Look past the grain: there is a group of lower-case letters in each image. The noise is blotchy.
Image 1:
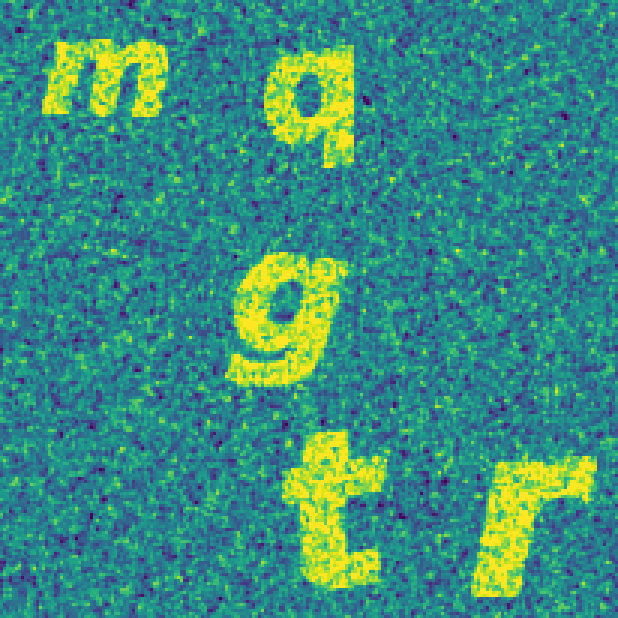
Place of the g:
centre
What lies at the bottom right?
r
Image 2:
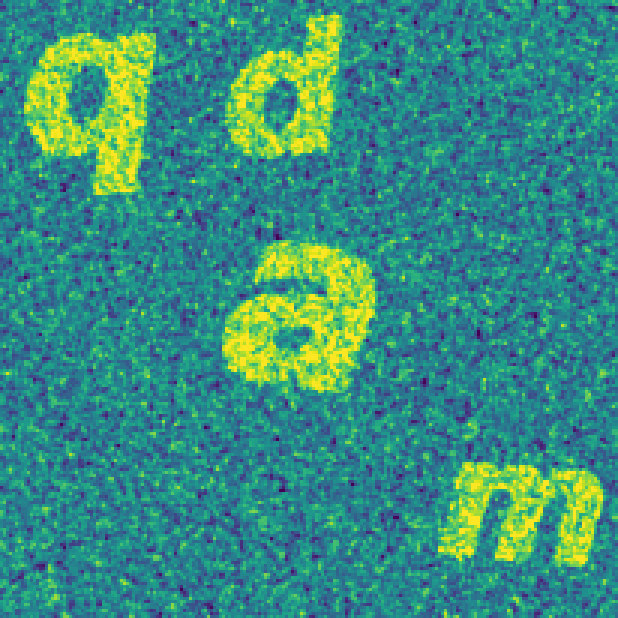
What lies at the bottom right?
m
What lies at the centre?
a
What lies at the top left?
q
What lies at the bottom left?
nothing
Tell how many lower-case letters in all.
4
